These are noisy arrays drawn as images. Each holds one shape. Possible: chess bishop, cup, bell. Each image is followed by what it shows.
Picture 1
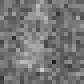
chess bishop
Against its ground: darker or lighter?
lighter
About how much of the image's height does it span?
nearly all
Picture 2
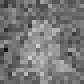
bell
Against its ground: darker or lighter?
lighter
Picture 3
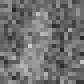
chess bishop
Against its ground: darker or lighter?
lighter
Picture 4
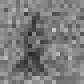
chess bishop
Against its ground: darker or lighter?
darker
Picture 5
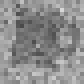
cup
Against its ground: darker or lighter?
darker
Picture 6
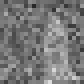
chess bishop
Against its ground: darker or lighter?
lighter
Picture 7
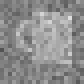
cup
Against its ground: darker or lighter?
lighter
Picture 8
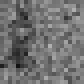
chess bishop
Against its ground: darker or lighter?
darker
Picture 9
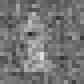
chess bishop
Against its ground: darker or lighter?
lighter
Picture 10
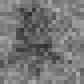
bell
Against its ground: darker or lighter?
darker
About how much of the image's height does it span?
nearly all
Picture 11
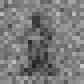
chess bishop
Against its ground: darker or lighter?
darker
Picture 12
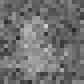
bell
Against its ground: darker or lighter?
lighter
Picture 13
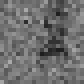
chess bishop
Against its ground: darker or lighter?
darker
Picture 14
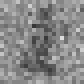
chess bishop
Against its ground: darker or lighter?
darker
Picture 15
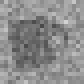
cup
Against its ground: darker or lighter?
darker
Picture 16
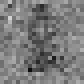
chess bishop
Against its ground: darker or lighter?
darker
